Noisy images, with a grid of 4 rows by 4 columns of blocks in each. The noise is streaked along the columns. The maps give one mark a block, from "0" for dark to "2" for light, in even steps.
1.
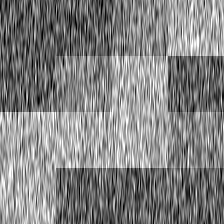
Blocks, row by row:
0 0 1 2
0 1 2 0
2 2 2 1
2 0 0 0
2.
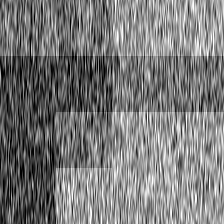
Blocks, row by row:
1 1 2 2
0 0 1 1
0 1 2 2
0 2 2 2
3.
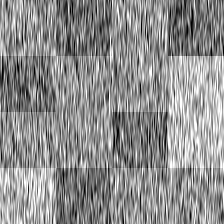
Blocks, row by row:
1 0 1 0
0 1 1 2
1 1 0 2
2 0 1 1
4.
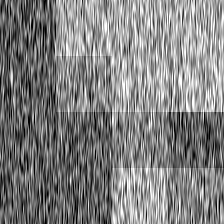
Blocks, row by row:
0 2 2 2
0 1 2 2
0 0 1 0
0 0 2 1
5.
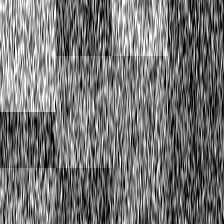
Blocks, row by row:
2 0 2 0
2 1 1 0
0 1 1 0
1 0 1 0
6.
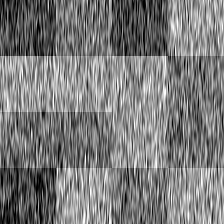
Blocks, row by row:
0 1 0 2
2 2 2 1
1 1 2 1
0 2 1 2
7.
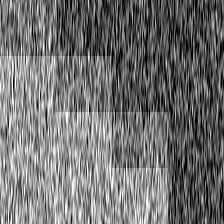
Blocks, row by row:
1 0 0 0
2 1 0 0
2 2 1 0
2 2 2 0
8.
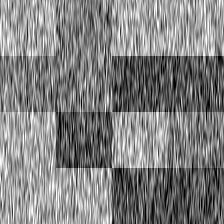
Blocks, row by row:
2 1 2 2
1 1 0 0
2 0 2 1
2 2 0 0
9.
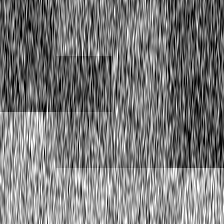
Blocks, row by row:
0 1 1 0
0 0 1 0
2 1 1 0
2 2 2 2
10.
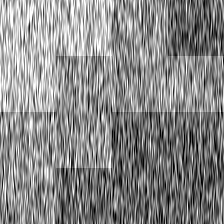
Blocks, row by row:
2 2 1 0
2 1 1 1
1 1 0 0
1 0 0 0
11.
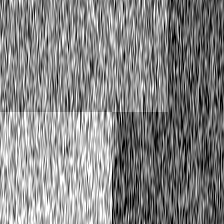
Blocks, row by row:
1 1 1 0
1 1 1 0
2 2 0 0
2 2 0 0
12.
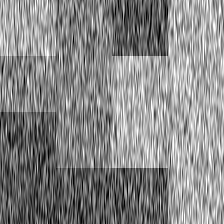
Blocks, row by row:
2 1 0 2
1 1 2 2
0 1 2 2
0 0 0 2
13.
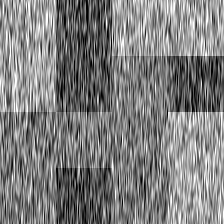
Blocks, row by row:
2 0 2 2
2 0 1 0
1 1 1 2
1 0 1 2
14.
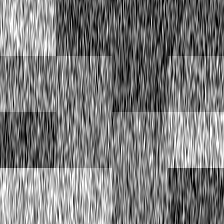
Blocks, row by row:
2 0 0 0
1 1 0 1
0 1 1 2
2 2 1 0
